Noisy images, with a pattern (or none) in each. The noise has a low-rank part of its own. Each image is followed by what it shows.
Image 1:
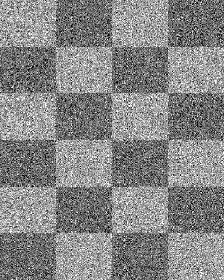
a checkerboard
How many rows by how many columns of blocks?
6 by 4
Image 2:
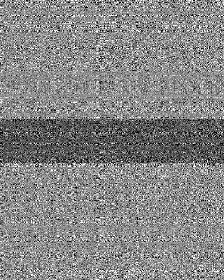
one band of rows
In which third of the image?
middle
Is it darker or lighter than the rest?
darker
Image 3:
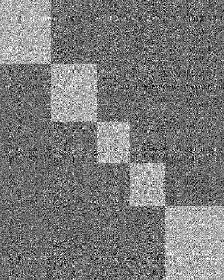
blocks along the diagonal
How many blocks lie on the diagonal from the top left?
5
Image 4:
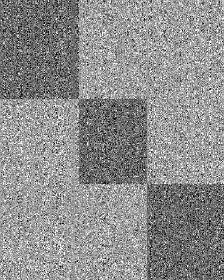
blocks along the diagonal
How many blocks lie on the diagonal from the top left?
3
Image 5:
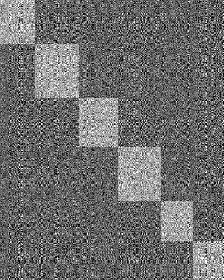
blocks along the diagonal
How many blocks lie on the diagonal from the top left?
6
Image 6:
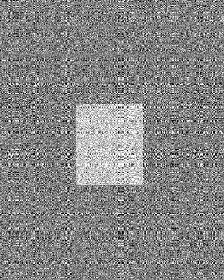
one block
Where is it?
centre
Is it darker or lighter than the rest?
lighter
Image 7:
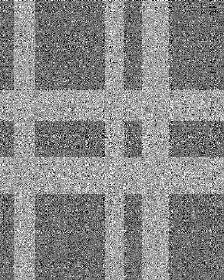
bands of rows crossing bands of columns
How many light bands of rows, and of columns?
2 and 3
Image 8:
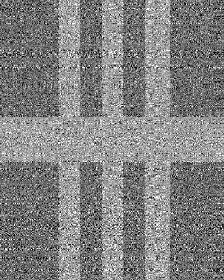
bands of rows crossing bands of columns
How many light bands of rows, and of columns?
1 and 3
